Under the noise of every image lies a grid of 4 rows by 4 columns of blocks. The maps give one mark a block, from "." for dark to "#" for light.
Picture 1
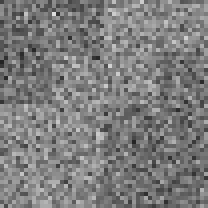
..##
.##.
##..
##..
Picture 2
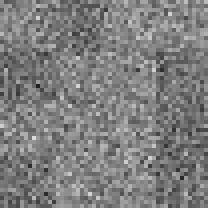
#.##
.##.
###.
.##.
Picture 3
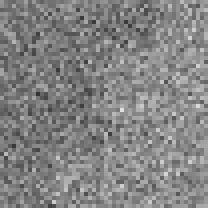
...#
..##
..##
.###
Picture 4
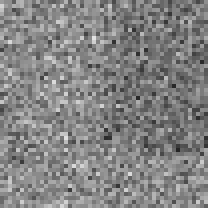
##..
##..
##..
####
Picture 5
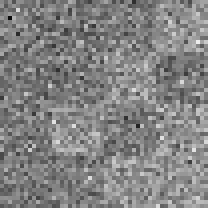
...#
..#.
.#.#
..##
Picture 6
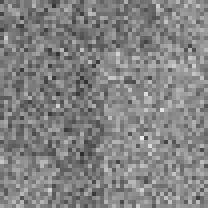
...#
..##
..##
#.##
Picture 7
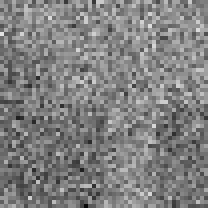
####
.###
..#.
..#.
